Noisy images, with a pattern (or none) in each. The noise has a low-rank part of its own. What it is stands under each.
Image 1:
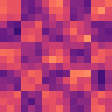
a checkerboard
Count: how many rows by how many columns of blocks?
5 by 5
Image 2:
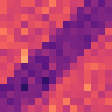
a diagonal band
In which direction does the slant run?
bottom left to top right
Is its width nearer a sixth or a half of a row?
a half
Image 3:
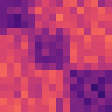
blocks along the diagonal
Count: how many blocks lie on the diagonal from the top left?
3
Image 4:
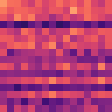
bands of rows
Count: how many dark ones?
5
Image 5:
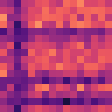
bands of rows crossing bands of columns
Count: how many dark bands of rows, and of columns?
3 and 1
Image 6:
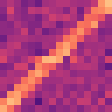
a diagonal band
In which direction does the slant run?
bottom left to top right
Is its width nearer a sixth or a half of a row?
a sixth
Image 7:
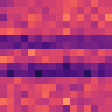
bands of rows
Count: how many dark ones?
2
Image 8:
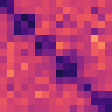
blocks along the diagonal
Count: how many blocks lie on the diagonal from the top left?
6
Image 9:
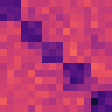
blocks along the diagonal
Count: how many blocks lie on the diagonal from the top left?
5
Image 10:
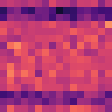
bands of rows
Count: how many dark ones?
2
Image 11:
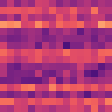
bands of rows
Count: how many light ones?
5
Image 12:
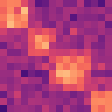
blocks along the diagonal
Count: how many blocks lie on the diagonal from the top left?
4
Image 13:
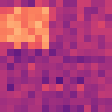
one block
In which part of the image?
top left
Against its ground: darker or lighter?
lighter
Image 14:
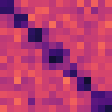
blocks along the diagonal
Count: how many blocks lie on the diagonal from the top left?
7
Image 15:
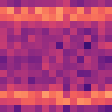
bands of rows
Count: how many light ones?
2
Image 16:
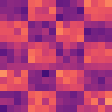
a checkerboard
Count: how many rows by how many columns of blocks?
5 by 4
